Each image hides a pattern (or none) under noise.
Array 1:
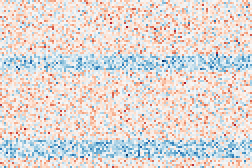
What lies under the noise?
bands of rows
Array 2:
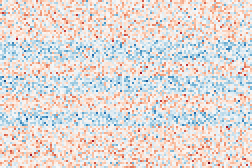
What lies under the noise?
bands of rows
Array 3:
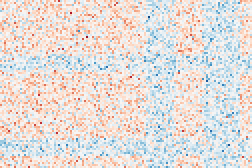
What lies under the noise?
bands of rows crossing bands of columns
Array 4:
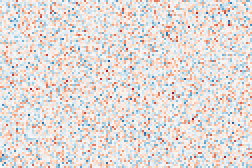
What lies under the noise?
only noise
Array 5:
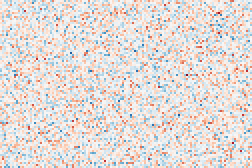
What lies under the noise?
only noise
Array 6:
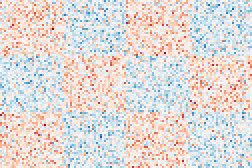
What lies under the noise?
a checkerboard
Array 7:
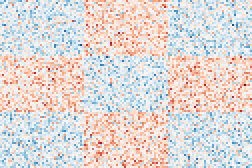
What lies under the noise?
a checkerboard
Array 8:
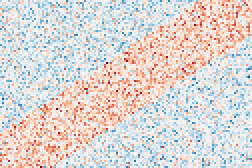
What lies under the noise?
a diagonal band
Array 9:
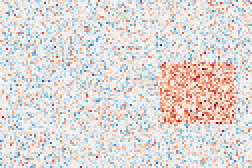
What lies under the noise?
one block
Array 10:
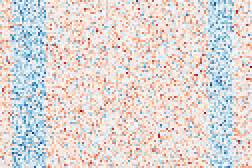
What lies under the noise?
bands of columns
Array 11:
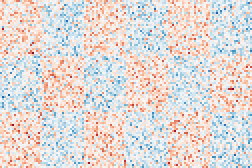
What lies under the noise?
a checkerboard
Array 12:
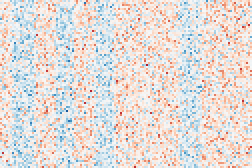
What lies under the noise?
bands of columns
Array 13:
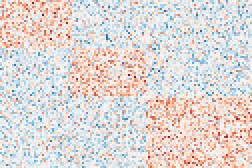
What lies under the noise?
blocks along the diagonal
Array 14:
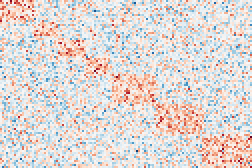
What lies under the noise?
blocks along the diagonal
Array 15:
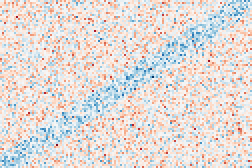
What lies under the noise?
a diagonal band
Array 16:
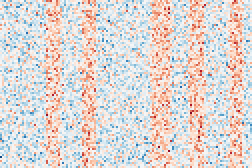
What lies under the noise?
bands of columns
